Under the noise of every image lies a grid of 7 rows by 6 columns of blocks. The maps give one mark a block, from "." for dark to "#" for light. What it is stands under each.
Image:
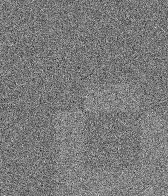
. . . . . .
. . . . . .
. . . . . .
. . . # # .
. . # . . #
. . # . . #
. . # # # #
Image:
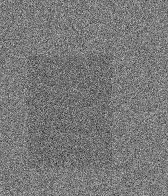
# # # # # #
# # # # # #
# . . . # #
# . . . # #
# . . . # #
# . . . # #
# # # # # #
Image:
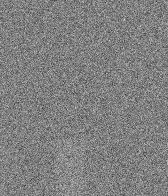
. . . . . .
. . . . . .
. . . . . .
. . . . . .
. . . . . .
. . # . . .
. . # . . .
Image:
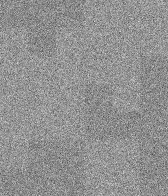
. . . # # #
# . # # # #
# # # # # .
# # # . # .
# # # . . .
# . . # # .
. . . # # .
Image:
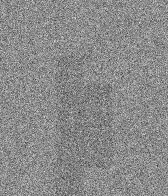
# # # # # #
# # # # # #
# # . # # #
# # . . # #
# # . . # #
# # . . # #
# # . # # #
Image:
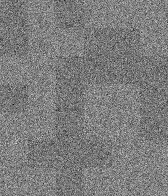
. # . # # #
. # # . . #
# # . . . .
. # . # # .
# # . # # .
# . . . # #
# # . # # #
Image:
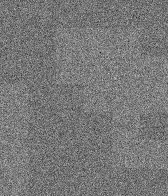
. . . . . .
. . # # # .
. . # # # #
# . . # # #
# . . . # .
# . . . # #
# . . . . .
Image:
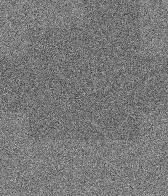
# # # . . #
# . . . . #
. . . . . .
. . . . . .
# . . . . #
# # # # # #
# # # # # #
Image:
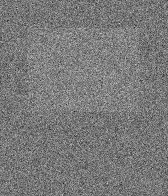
. . . . . .
. # # # # .
. # # # # .
. # # # # .
. . . . . .
. . . . . .
. . . . . .
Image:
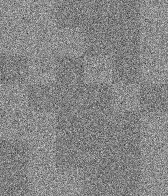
# # . . . #
# # # . . #
. # . # . #
# . . . # .
# # . . . #
. # . . . #
. # # . . #
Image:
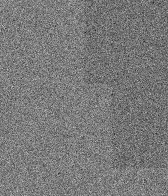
# # # . . .
# # # . . .
# # # . . .
# # # # . .
# # # # . .
# # # # . .
# # # # # #
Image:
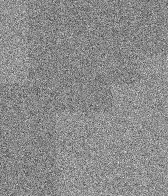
# . . . . .
# . . . . .
# . . . . #
. . . . # #
. . # # # #
. . # # # #
. . # # # #
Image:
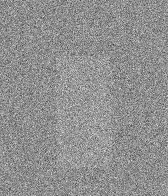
. . . . . .
. . . . . .
. . # # . .
. . # # . .
. . # # . .
. . # # . .
. . . . . .
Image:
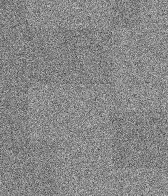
. # # # . #
. . . . # #
. . . . # #
. # # # # #
. # # # . .
. . # # . .
. . # # # #
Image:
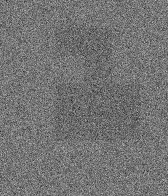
# # # # # #
# # . . # #
# # # . # #
# # . . . #
# # . . . #
# # # # # #
# # # # # #
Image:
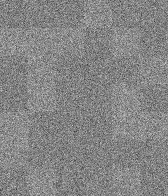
. . . # . .
# # # . # .
. # . . . #
. # . . # .
# . . . # #
# . . . . .
. # . . # .
